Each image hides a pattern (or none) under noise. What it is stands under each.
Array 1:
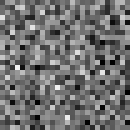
only noise
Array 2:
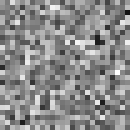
only noise
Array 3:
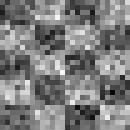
a checkerboard
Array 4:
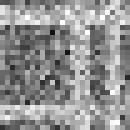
bands of rows crossing bands of columns
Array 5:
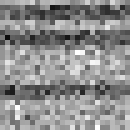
bands of rows
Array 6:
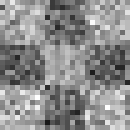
a checkerboard
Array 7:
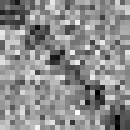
blocks along the diagonal
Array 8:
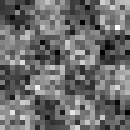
a checkerboard
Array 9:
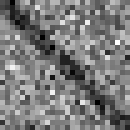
a diagonal band
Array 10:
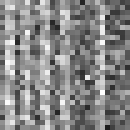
bands of columns
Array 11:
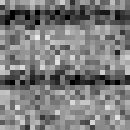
bands of rows
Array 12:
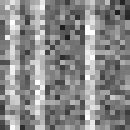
bands of columns
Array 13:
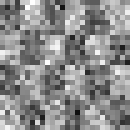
a checkerboard
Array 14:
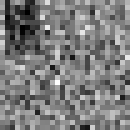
one block
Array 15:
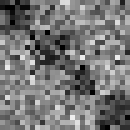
blocks along the diagonal
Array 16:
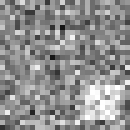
one block
